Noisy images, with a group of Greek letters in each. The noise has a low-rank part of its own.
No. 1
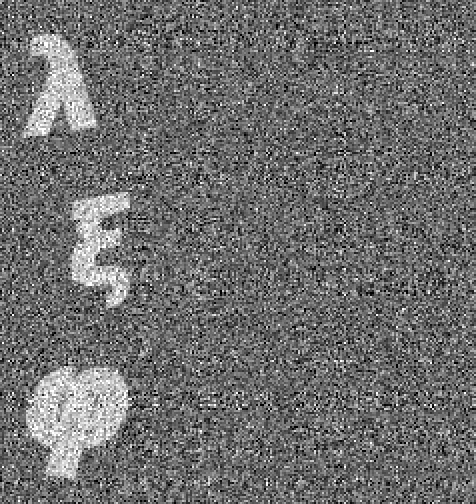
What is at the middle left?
xi
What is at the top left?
lambda
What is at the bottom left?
phi
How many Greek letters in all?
3
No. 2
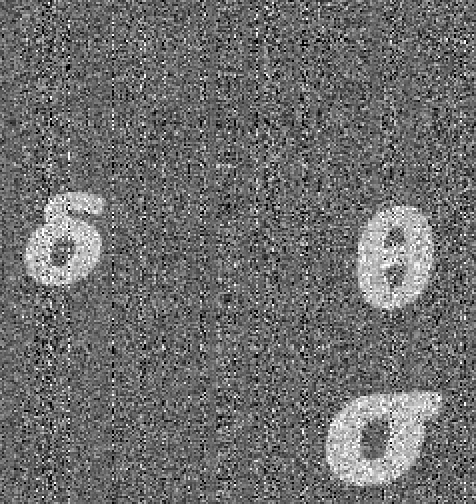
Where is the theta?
middle right
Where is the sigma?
bottom right
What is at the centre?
nothing
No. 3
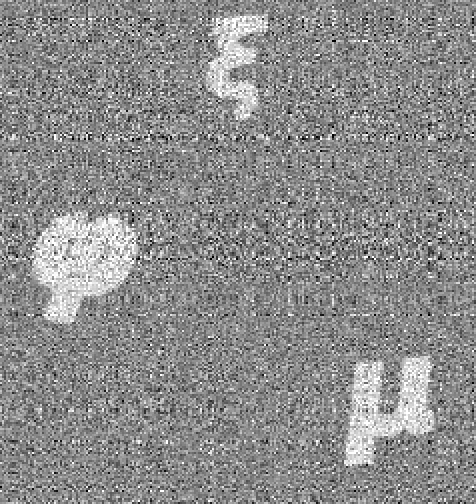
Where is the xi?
top middle
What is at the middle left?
phi
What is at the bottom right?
mu
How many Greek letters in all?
3
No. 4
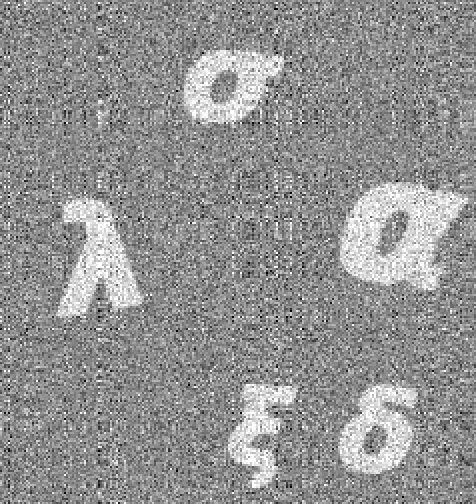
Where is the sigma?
top middle
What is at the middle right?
alpha
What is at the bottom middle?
xi
